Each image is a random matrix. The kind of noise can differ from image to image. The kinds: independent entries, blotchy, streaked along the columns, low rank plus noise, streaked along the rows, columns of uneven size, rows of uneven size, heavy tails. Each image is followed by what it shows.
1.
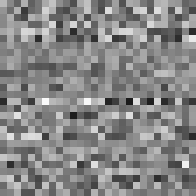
rows of uneven size
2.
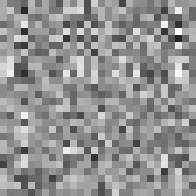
low rank plus noise
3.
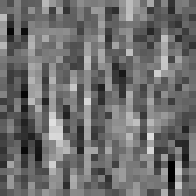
streaked along the columns
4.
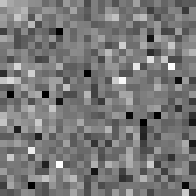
heavy tails
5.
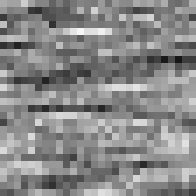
streaked along the rows
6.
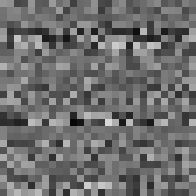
rows of uneven size
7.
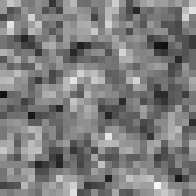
blotchy
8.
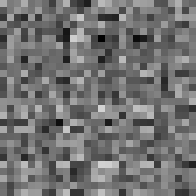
low rank plus noise
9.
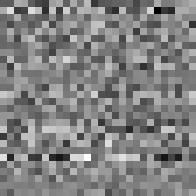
rows of uneven size
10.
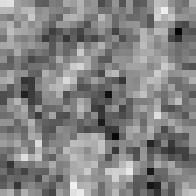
blotchy
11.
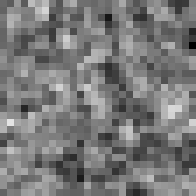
blotchy
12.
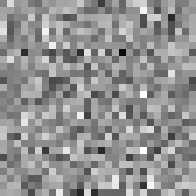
low rank plus noise
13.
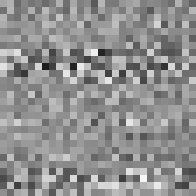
rows of uneven size
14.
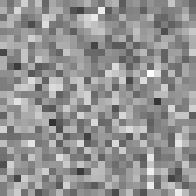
independent entries
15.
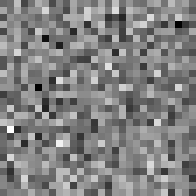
independent entries
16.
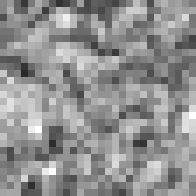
blotchy
